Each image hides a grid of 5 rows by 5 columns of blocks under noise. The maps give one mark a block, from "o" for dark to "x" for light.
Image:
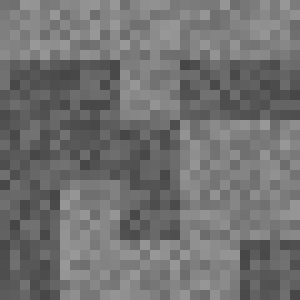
x x x x x
o o x o o
o o o x x
o x o x x
o x x x o
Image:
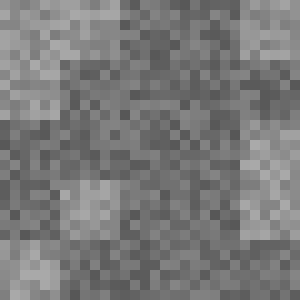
x x o o x
x o o o o
o o o o x
o x o o x
x o o o o
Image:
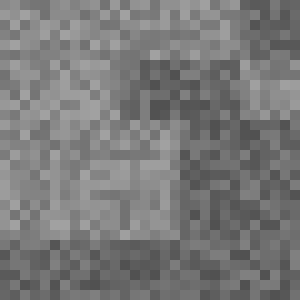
x x x x o
x x o o x
x x x o o
x x x o o
o o o o o
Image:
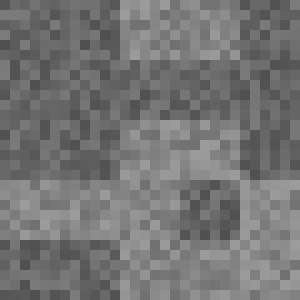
o o x x o
o o o o o
o o x x o
x x x o x
o o x x x
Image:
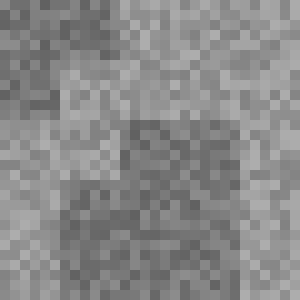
o o x x x
o x x x x
x x o o x
x o o o x
x o o o x
